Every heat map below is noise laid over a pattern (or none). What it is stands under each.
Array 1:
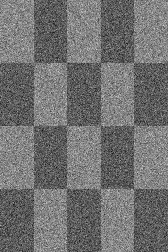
a checkerboard
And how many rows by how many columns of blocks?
4 by 5
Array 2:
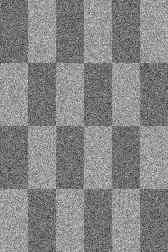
a checkerboard
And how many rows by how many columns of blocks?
4 by 6
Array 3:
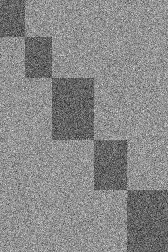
blocks along the diagonal
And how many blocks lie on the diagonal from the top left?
5
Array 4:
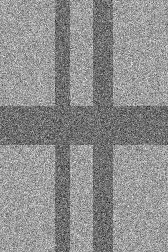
bands of rows crossing bands of columns
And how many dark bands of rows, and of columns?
1 and 2
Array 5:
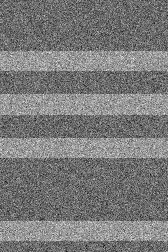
bands of rows
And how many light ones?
4
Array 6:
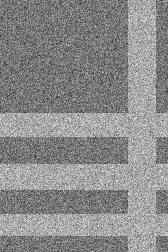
bands of rows crossing bands of columns
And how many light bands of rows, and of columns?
3 and 1
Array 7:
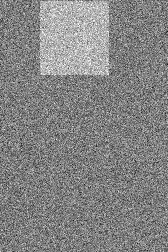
one block
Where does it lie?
top middle
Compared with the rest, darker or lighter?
lighter
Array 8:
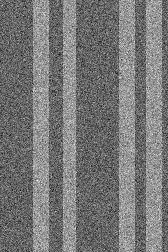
bands of columns
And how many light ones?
4
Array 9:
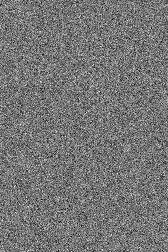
only noise
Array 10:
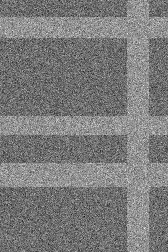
bands of rows crossing bands of columns
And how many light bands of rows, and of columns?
3 and 1
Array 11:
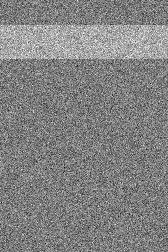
one band of rows
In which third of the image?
top
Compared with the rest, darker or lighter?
lighter
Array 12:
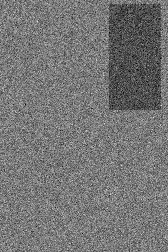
one block
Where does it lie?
top right
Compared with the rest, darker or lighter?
darker
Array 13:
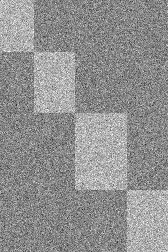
blocks along the diagonal
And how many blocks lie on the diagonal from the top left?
4
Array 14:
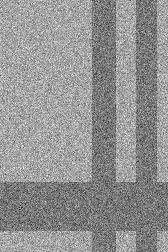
bands of rows crossing bands of columns
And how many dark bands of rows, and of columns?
1 and 2
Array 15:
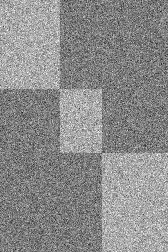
blocks along the diagonal
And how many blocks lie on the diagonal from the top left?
3
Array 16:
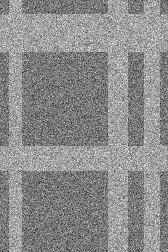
bands of rows crossing bands of columns
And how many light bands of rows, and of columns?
2 and 3
